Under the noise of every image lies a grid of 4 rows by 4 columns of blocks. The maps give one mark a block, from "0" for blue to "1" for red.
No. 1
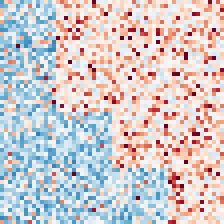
0111
0111
0011
0001
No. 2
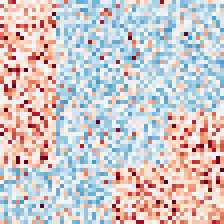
1000
1000
1001
0011
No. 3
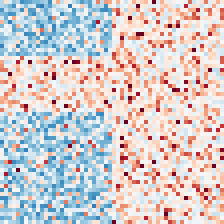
0011
1111
0011
0011
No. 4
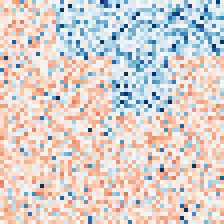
1000
1101
1111
1111
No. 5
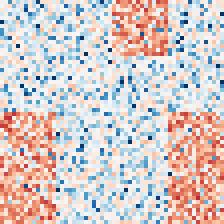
0010
0000
1001
1001
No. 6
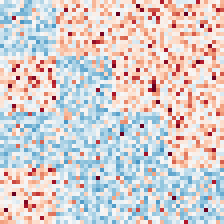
0111
1011
0001
1000
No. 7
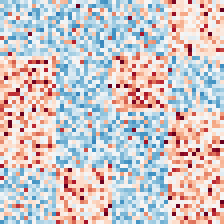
0001
1010
1001
0101
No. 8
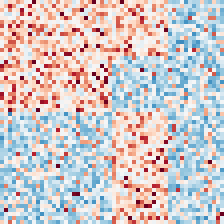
1110
1100
0010
0010
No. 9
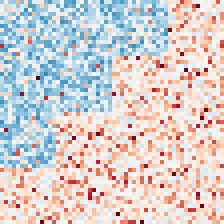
0001
0011
0111
1111
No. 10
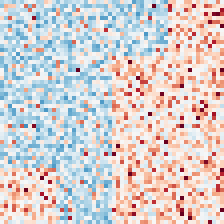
0001
0011
0011
1011
